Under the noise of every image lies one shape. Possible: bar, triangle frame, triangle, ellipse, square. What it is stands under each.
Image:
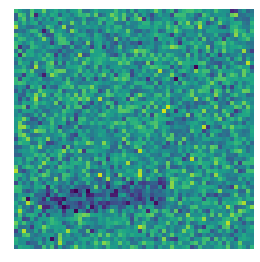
bar
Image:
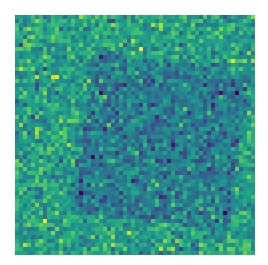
square
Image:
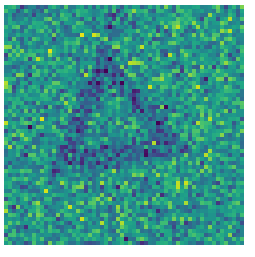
triangle frame
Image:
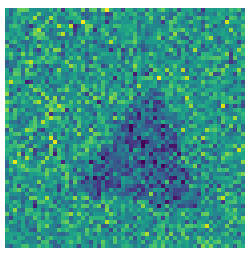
triangle
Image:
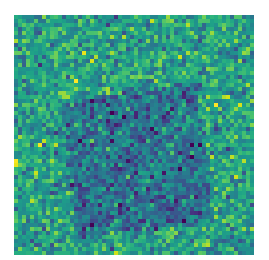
square
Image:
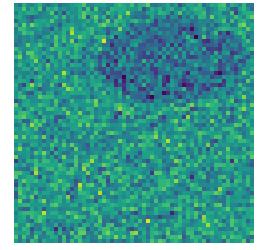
ellipse
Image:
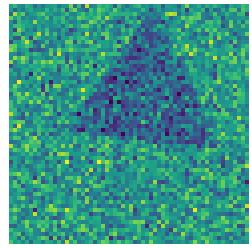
triangle
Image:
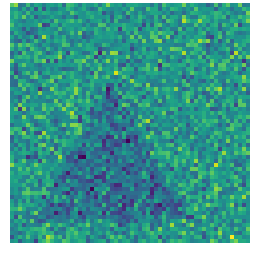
triangle
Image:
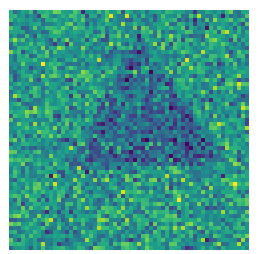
triangle
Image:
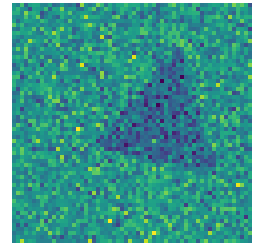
triangle
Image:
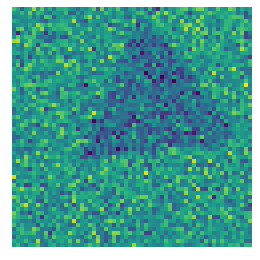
triangle
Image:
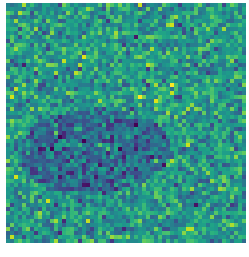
ellipse
